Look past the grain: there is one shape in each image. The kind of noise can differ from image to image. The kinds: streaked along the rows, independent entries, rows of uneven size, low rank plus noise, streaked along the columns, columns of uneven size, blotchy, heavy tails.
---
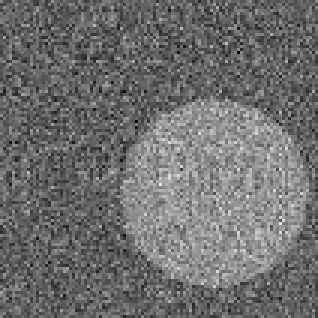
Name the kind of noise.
low rank plus noise
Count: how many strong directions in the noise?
three or four
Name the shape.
disc
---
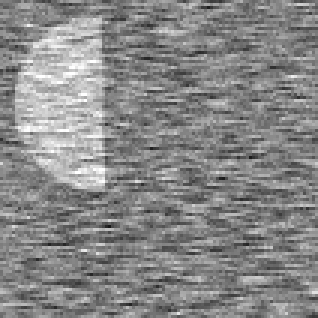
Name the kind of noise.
streaked along the rows
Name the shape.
half disc
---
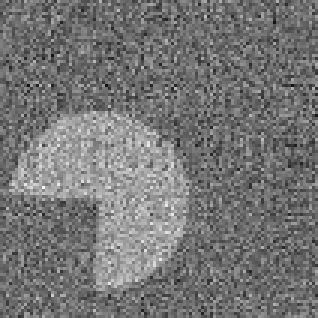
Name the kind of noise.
low rank plus noise
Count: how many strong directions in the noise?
five to eight
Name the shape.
disc with a wedge cut out
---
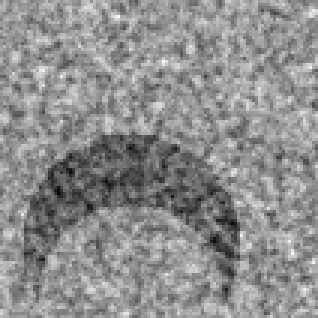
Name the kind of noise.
blotchy
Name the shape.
crescent
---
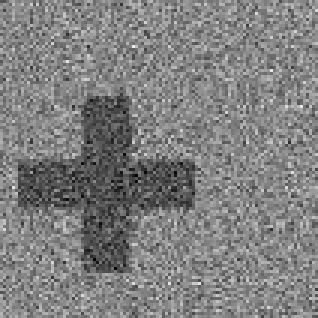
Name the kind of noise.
low rank plus noise
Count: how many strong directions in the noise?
five to eight
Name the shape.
cross
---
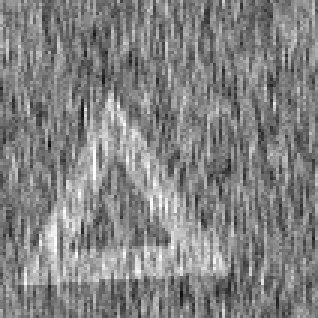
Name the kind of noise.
streaked along the columns
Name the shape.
triangle frame
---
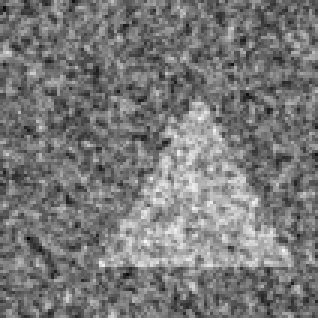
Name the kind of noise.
blotchy
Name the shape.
triangle
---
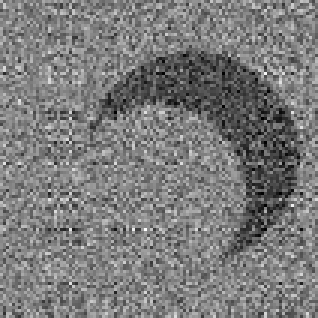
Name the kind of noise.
low rank plus noise
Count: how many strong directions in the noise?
two
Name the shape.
crescent
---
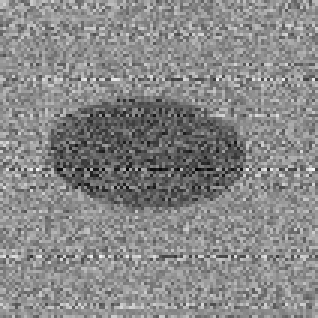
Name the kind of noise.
rows of uneven size
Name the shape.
ellipse
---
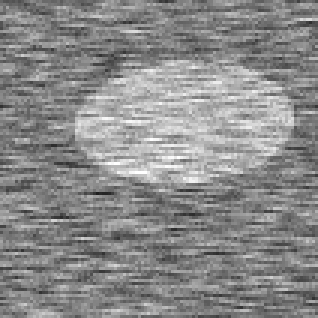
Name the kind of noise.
streaked along the rows
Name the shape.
ellipse
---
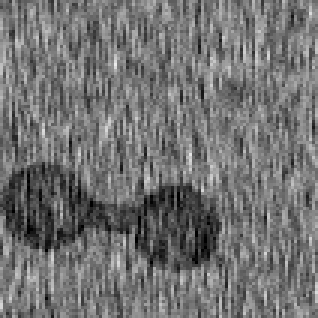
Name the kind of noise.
streaked along the columns
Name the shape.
dumbbell
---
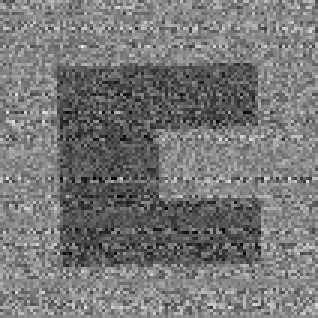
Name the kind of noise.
rows of uneven size
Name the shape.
square with a notch
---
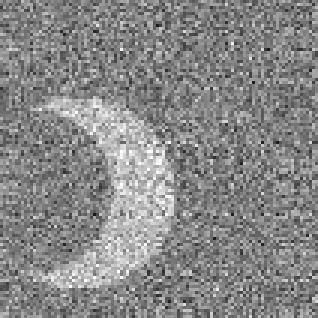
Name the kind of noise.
low rank plus noise
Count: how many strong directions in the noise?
two
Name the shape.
crescent
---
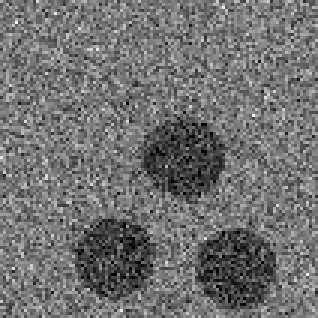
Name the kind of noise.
independent entries
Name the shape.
three dots
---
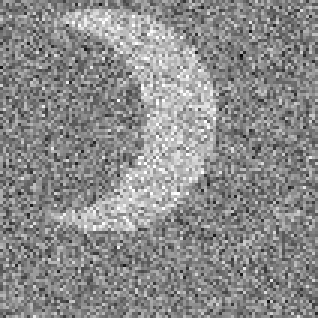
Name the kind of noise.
independent entries
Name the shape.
crescent
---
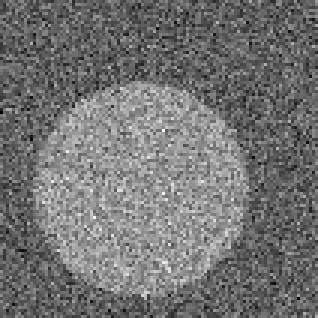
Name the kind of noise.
independent entries
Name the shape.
disc
